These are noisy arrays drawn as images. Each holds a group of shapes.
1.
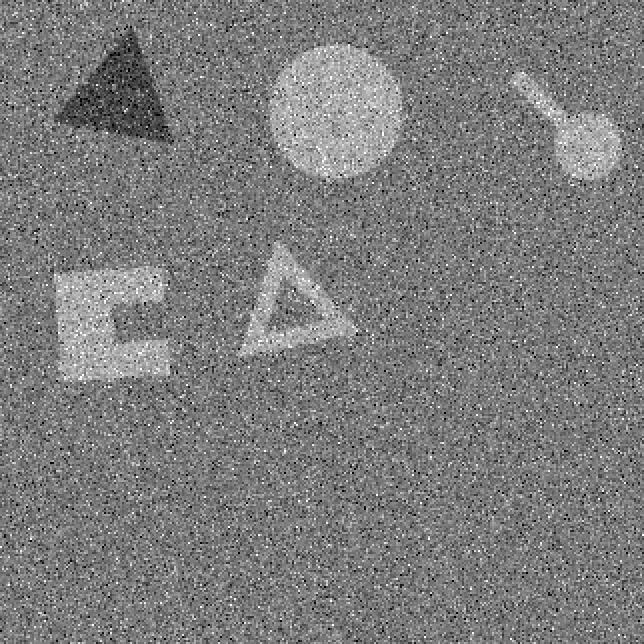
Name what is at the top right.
lollipop
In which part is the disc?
top middle
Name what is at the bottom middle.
nothing
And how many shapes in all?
5
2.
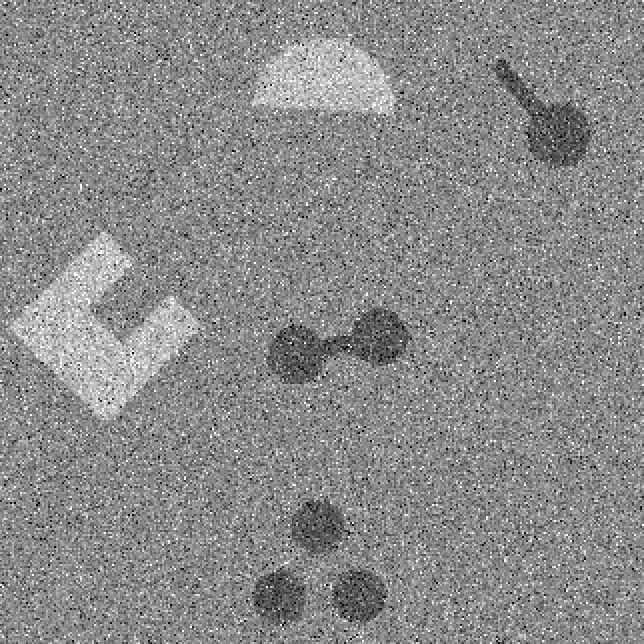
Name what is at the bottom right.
nothing
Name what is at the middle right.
nothing
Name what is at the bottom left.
nothing
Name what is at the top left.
nothing
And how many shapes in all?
5
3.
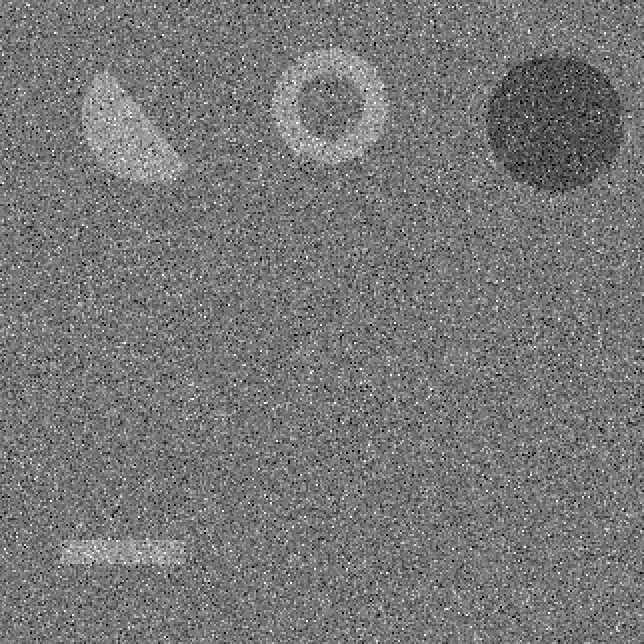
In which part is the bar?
bottom left
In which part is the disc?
top right
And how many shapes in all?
4
